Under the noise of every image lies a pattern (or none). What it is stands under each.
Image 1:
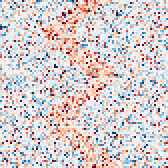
a wavy band
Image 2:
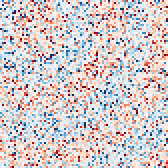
rings round one point
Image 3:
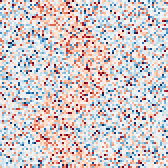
a wavy band
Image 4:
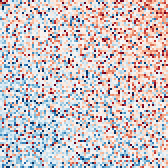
a smooth slope
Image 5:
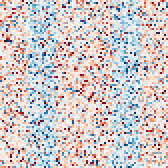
vertical stripes
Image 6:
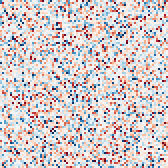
only noise
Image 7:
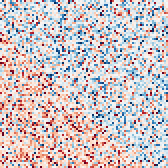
a sharp edge
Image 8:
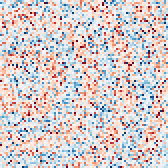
rings round one point
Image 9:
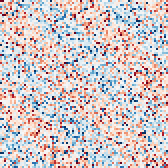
diagonal stripes
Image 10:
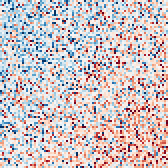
a smooth slope
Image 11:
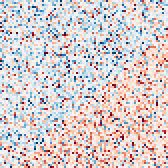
a sharp edge
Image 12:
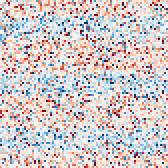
horizontal stripes
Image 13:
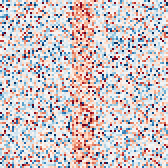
one vertical stripe
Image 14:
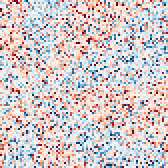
spokes from one point
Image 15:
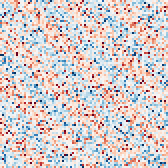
diagonal stripes
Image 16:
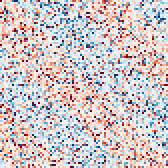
diagonal stripes
